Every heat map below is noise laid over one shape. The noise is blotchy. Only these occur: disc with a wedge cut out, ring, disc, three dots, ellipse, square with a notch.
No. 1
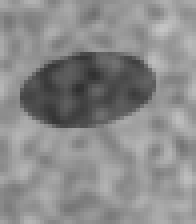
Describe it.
dark ellipse
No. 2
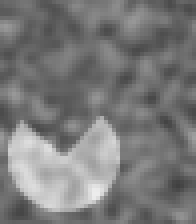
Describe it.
light disc with a wedge cut out
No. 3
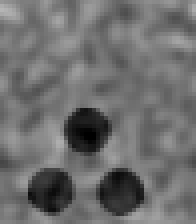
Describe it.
dark three dots
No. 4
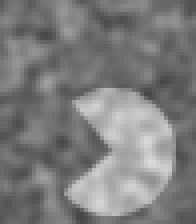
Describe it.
light disc with a wedge cut out
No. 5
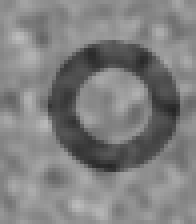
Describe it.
dark ring
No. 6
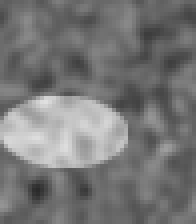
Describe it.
light ellipse
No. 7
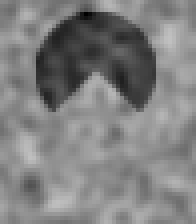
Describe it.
dark disc with a wedge cut out
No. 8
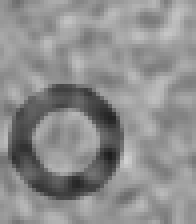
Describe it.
dark ring
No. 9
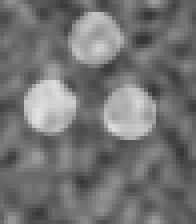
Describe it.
light three dots
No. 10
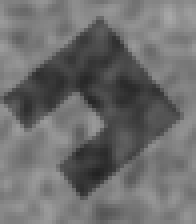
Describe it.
dark square with a notch
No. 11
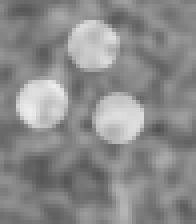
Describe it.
light three dots
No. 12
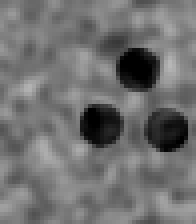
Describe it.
dark three dots
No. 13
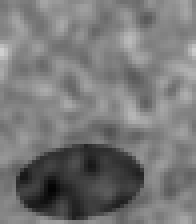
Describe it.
dark ellipse
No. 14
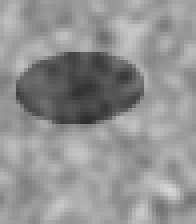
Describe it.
dark ellipse
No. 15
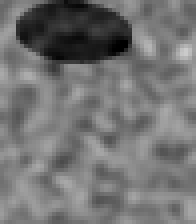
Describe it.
dark ellipse
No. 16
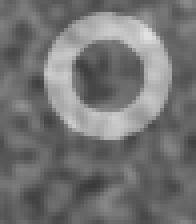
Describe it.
light ring
